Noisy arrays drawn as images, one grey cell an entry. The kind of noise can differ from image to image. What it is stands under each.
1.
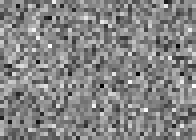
independent entries
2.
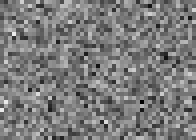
independent entries
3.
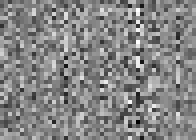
columns of uneven size
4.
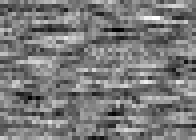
streaked along the rows
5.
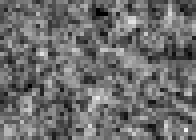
blotchy
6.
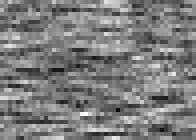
streaked along the rows
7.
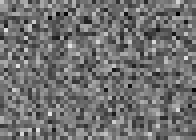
independent entries
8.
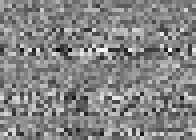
rows of uneven size
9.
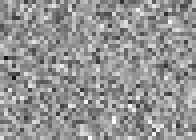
independent entries
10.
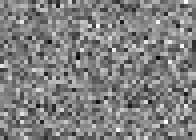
independent entries
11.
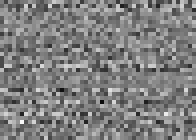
rows of uneven size
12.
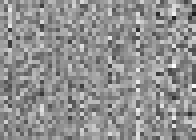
columns of uneven size
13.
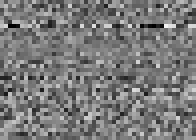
rows of uneven size
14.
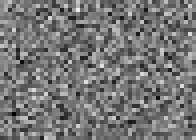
independent entries
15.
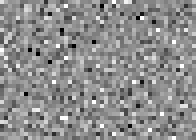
heavy tails
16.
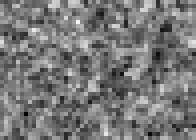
blotchy
